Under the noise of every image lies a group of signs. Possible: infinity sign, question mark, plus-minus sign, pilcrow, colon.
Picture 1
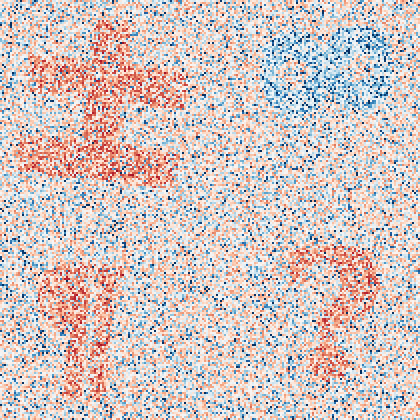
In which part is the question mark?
bottom right
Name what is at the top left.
plus-minus sign
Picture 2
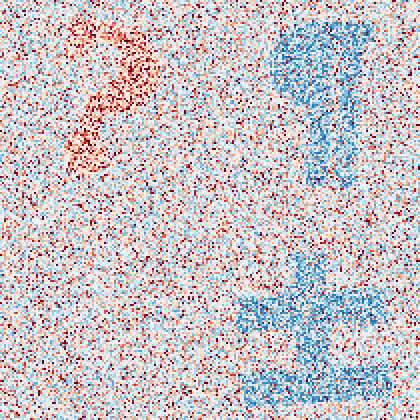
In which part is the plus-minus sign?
bottom right
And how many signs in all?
3
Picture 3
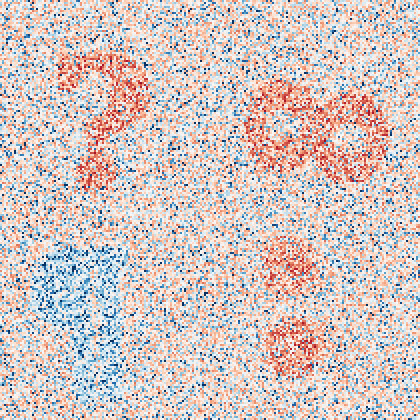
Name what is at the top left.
question mark
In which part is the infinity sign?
top right
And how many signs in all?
4
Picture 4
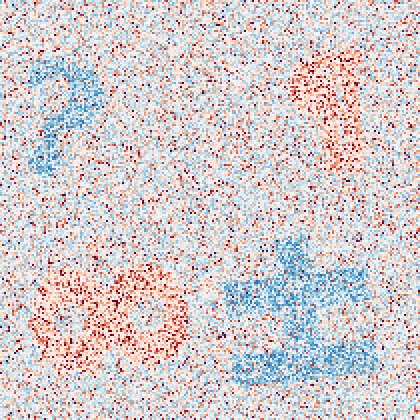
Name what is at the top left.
question mark
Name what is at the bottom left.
infinity sign
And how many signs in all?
4
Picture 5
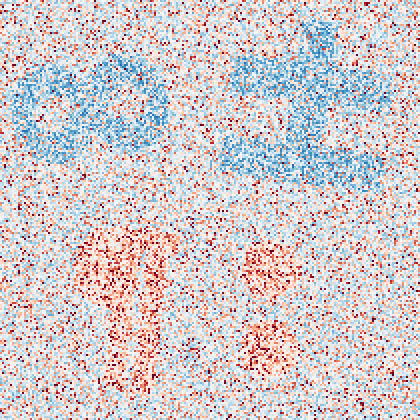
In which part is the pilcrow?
bottom left
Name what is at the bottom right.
colon
